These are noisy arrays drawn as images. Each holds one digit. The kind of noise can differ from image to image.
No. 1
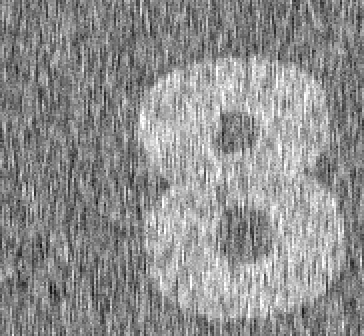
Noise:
streaked along the columns
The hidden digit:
8
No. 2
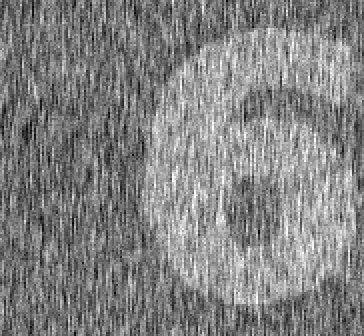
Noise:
streaked along the columns
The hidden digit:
6
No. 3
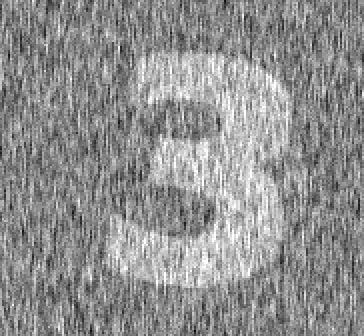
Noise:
streaked along the columns
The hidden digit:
3
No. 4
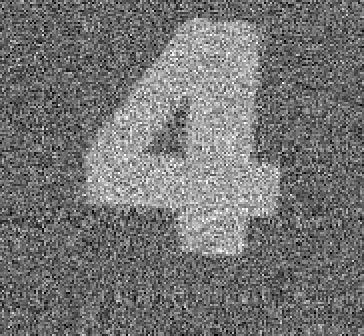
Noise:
low rank plus noise
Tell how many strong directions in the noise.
three or four
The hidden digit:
4
